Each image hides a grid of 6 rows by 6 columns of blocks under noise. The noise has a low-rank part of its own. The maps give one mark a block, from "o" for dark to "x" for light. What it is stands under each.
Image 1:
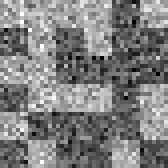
x x x x o x
o x o x o o
x x o o o o
o x x x o x
x o o o o x
o x o o x o
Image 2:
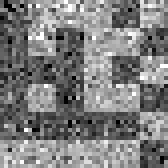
o x x x o x
o x o x x o
o o o x o x
o x o x x o
o o o o o x
x x x x x o
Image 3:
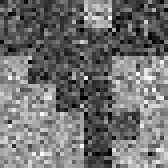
o o o x o o
o o o o o o
x o o o x x
x x o o x x
x x x o o x
x x x o x x
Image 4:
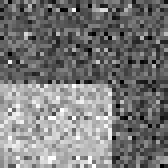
o o o o o o
o o o o o o
o o o o o o
x x x x o o
x x x x o o
x x x x o o
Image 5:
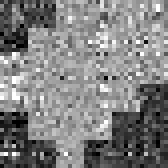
o o x x x x
o x x x x x
x x x x x x
x x x x x o
o x x x o o
o o x o o o
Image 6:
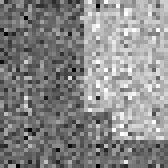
o o o x x x
o o o x x x
o o o x x x
o o o x x x
o o o o x x
o o o o o o
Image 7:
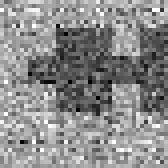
x x x x x x
x x o o x o
x o o o o o
x x o o x o
x x x x x x
x x x x x x
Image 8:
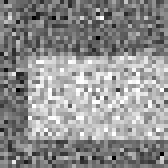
o o o o o o
o o o o o o
o x x x x x
o x x x x x
o x x x x x
o o o o o o
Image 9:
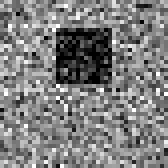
x x x x x x
x x o o x x
x x o o x x
x x x x x x
x x x x x x
x x x x x x
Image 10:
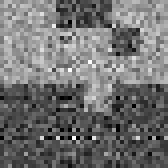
x x o o x x
x x x x o x
x x x x x x
o o o x o o
o o o o o o
o o o o o o
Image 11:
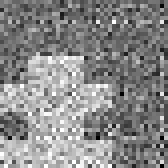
o o o o o o
o o o o o o
o x x o o o
x x x x o o
o x x o o o
x x x x o o
